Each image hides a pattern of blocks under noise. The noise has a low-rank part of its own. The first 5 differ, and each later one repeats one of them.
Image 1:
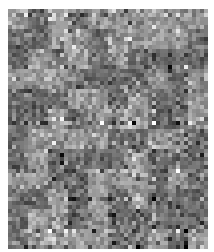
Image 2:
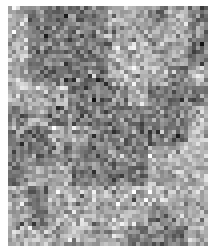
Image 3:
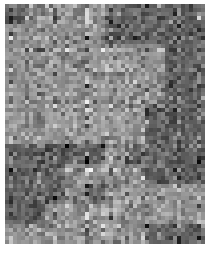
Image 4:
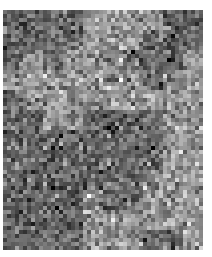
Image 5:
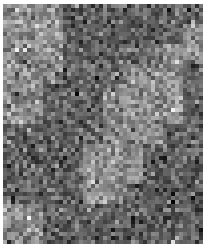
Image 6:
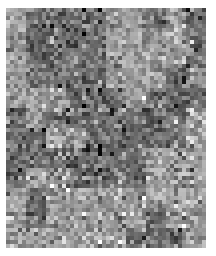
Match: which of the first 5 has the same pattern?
2
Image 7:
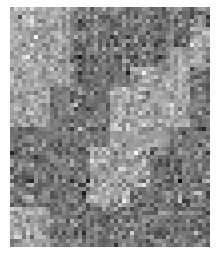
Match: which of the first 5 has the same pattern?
5
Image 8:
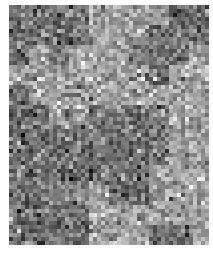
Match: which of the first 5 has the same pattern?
4
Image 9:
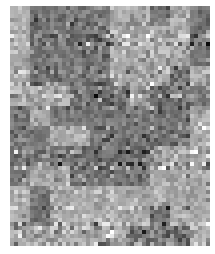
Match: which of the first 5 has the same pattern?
2
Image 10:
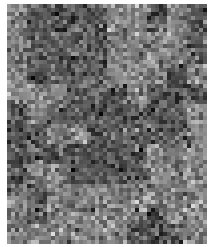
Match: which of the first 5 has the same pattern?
2
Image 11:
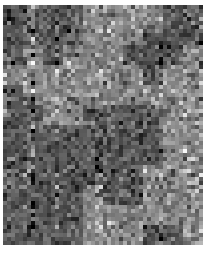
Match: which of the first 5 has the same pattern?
4
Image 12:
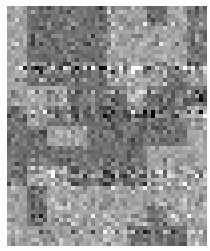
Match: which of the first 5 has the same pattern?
2
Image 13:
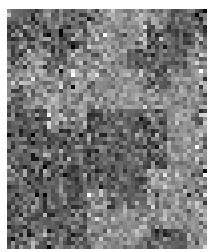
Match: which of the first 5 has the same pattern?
4
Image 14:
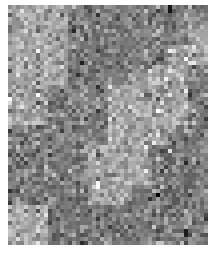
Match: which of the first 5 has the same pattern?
5
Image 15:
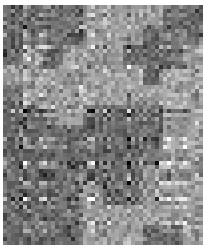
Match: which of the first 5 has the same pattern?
4
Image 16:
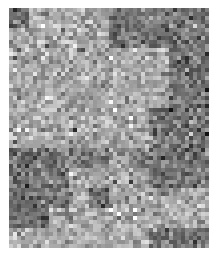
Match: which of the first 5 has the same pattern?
3
